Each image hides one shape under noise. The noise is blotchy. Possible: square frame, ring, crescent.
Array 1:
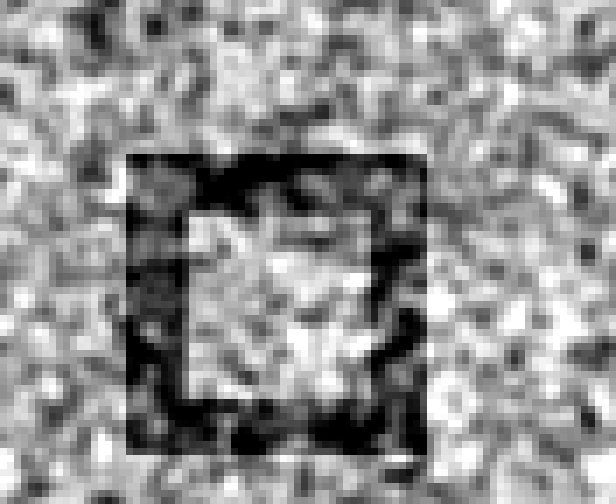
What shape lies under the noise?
square frame
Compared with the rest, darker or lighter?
darker
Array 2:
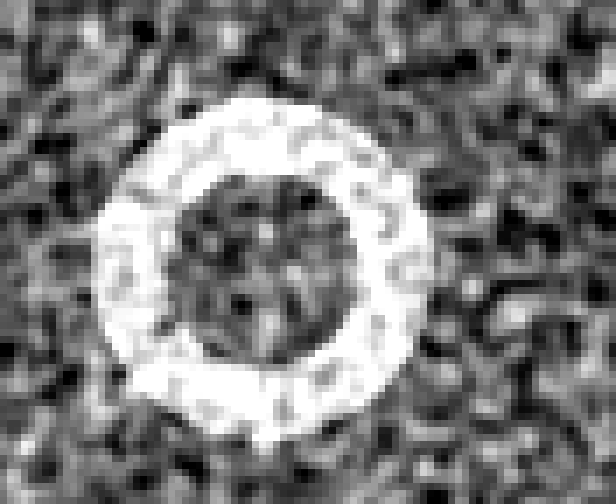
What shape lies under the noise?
ring
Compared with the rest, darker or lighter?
lighter
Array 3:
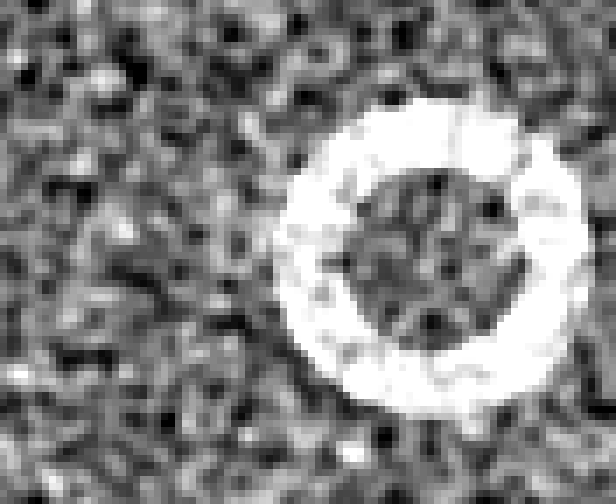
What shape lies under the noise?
ring
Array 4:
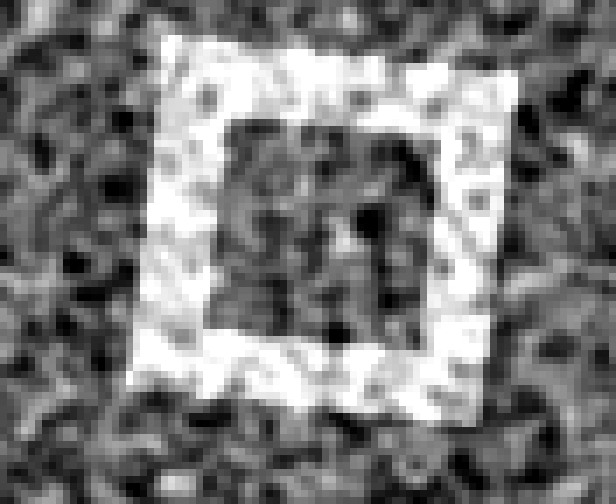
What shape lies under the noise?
square frame
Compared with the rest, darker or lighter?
lighter
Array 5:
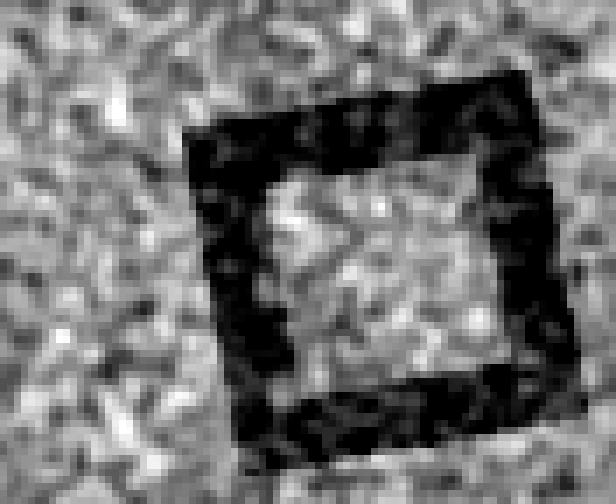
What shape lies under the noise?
square frame
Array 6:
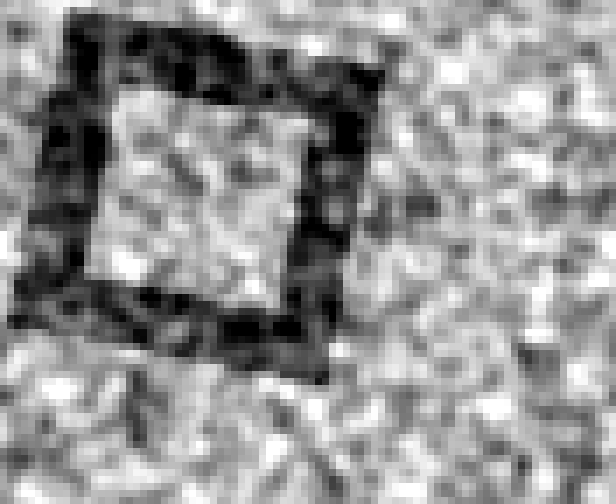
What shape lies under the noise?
square frame
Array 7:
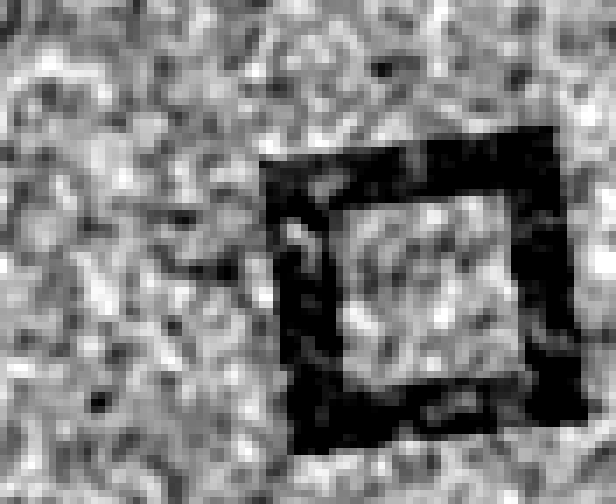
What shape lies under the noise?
square frame
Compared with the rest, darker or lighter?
darker
